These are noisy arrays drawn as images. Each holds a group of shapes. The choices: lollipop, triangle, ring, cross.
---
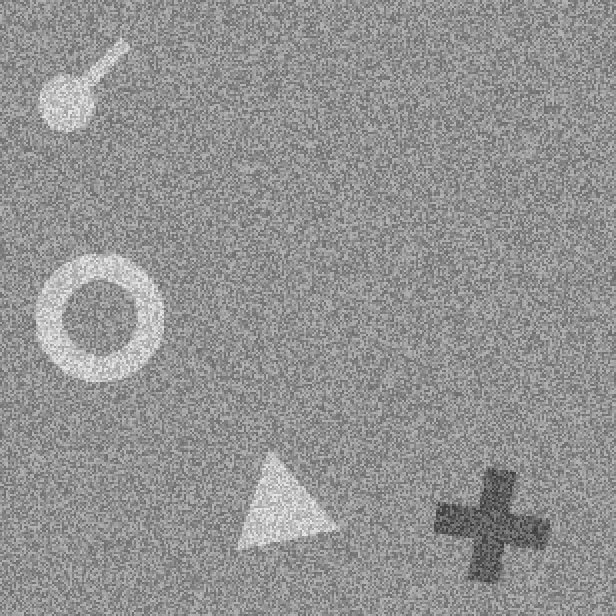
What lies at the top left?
lollipop
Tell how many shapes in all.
4
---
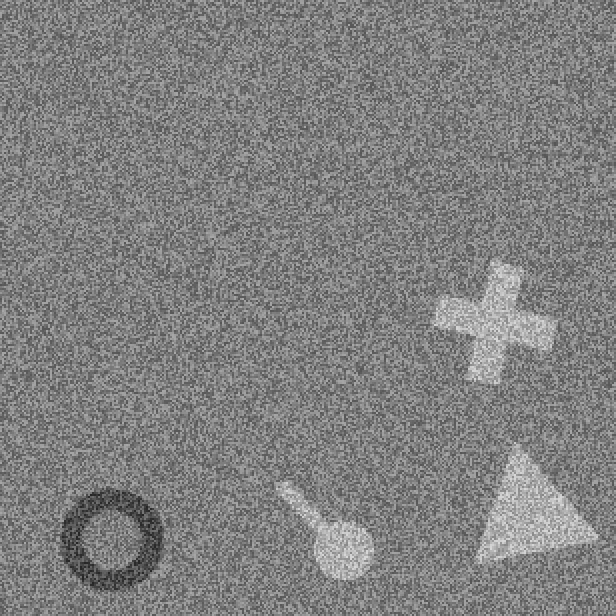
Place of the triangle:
bottom right
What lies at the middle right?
cross
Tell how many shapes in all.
4
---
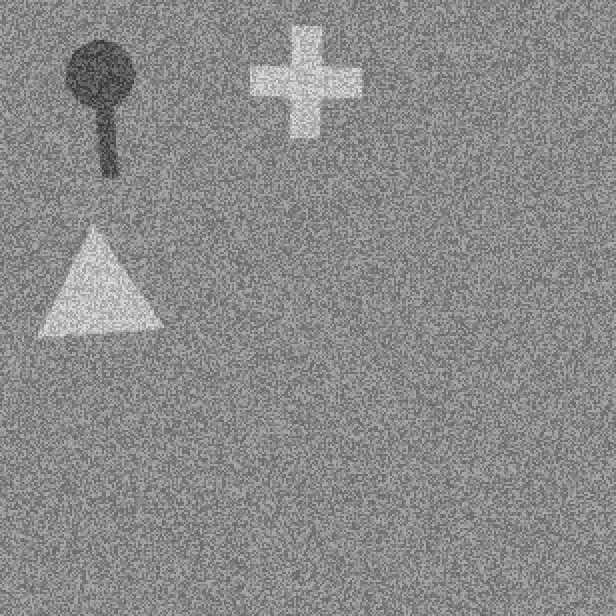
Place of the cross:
top middle
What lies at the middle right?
nothing
